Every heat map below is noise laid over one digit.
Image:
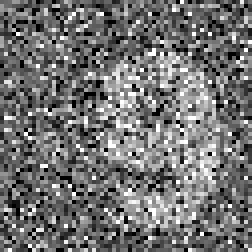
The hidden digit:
9
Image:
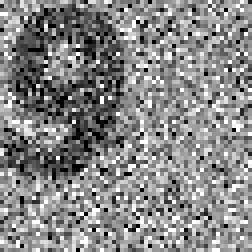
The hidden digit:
9
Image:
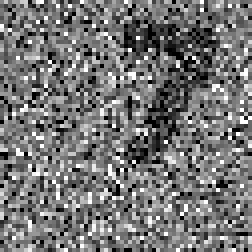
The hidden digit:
7
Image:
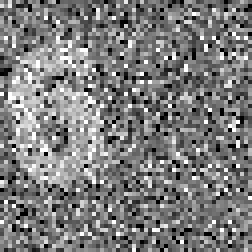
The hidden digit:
6
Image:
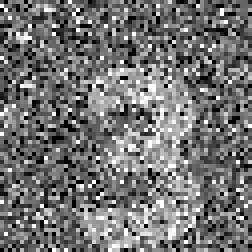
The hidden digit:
3
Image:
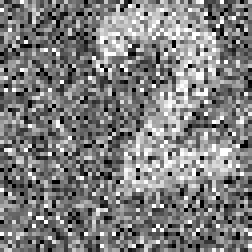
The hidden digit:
2
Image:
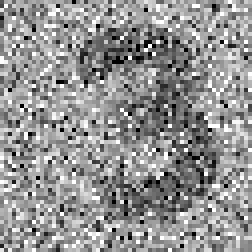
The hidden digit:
3
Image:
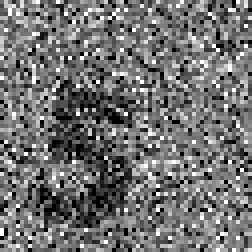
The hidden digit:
5
